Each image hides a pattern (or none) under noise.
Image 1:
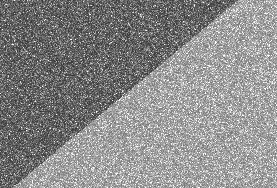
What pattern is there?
a sharp edge
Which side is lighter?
bottom right
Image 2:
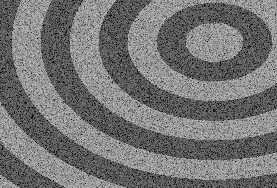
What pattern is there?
rings round one point
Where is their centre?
top right
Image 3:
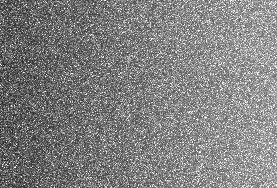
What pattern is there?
a smooth slope
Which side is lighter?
right
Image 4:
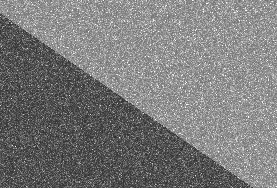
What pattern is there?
a sharp edge
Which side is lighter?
top right
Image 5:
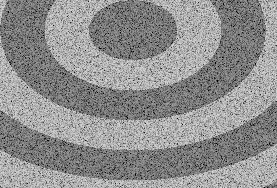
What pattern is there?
rings round one point
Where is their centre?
top middle
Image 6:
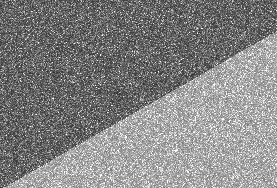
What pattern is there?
a sharp edge
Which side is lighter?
bottom right
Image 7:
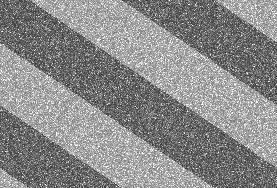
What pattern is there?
diagonal stripes
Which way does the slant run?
top left to bottom right
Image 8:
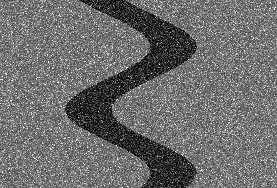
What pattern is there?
a wavy band
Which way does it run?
top to bottom
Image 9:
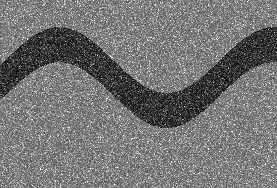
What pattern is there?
a wavy band
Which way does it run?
left to right
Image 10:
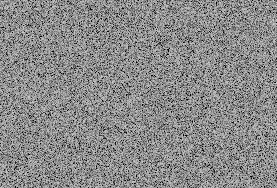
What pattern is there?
only noise
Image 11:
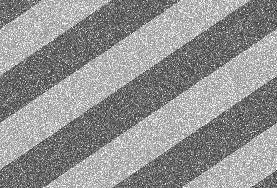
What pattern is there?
diagonal stripes
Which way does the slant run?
bottom left to top right
